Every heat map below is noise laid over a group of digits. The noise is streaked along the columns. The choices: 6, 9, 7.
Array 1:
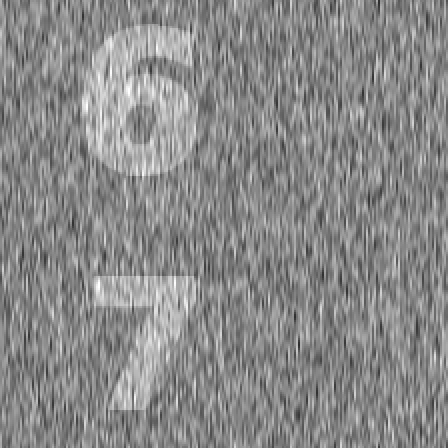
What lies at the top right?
nothing
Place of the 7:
bottom left
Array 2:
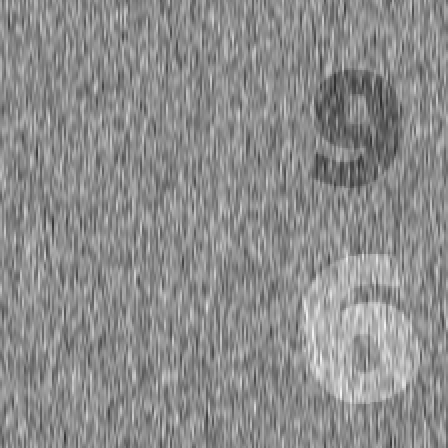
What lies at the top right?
9
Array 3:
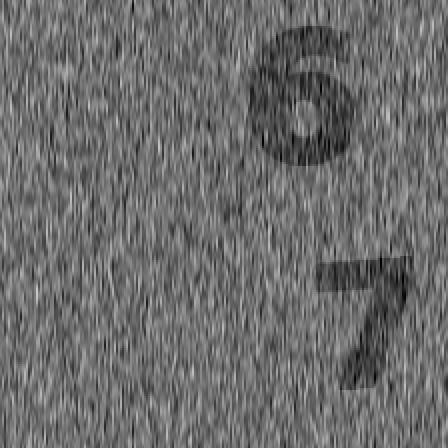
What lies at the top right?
6
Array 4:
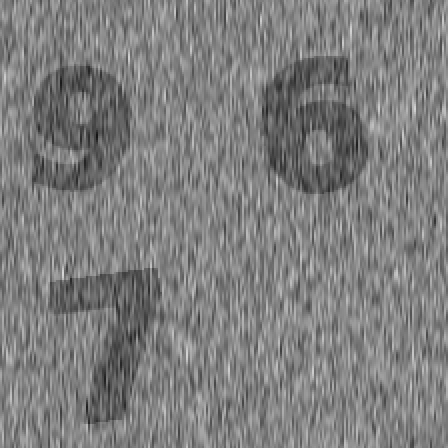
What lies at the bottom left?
7
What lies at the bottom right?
nothing
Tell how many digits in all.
3
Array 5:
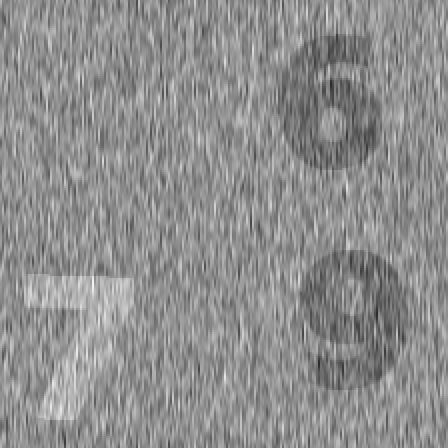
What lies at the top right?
6
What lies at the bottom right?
9
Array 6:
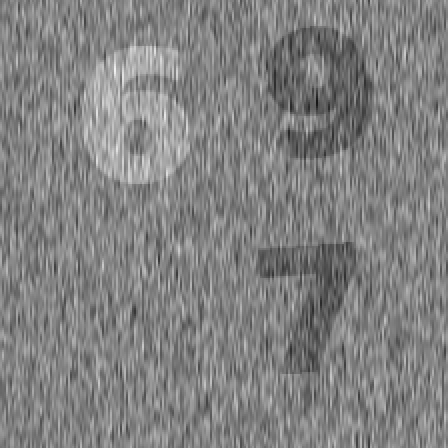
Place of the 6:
top left
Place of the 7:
bottom right
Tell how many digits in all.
3
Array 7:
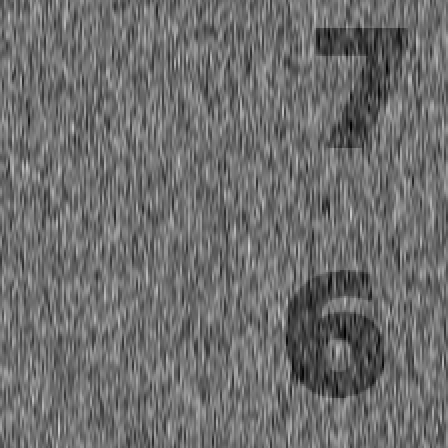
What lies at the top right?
7
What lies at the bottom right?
6
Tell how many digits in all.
2
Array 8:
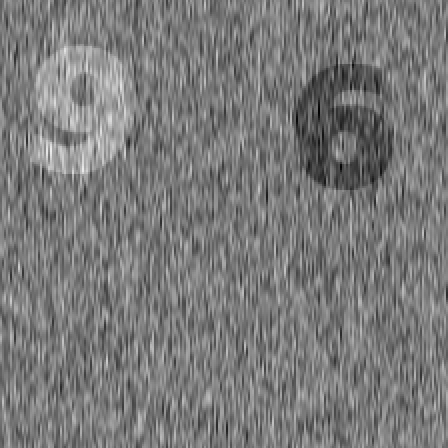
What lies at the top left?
9
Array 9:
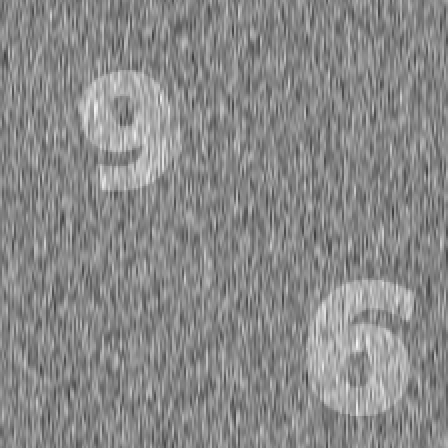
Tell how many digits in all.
2
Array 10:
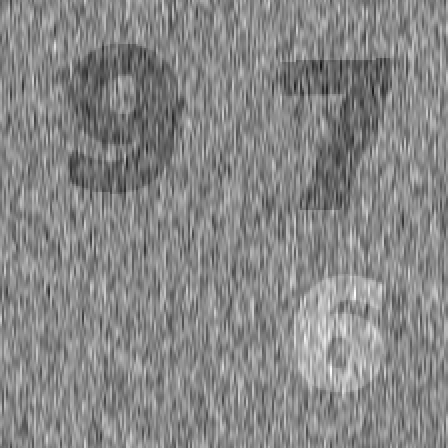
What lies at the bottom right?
6
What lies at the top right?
7
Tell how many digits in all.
3
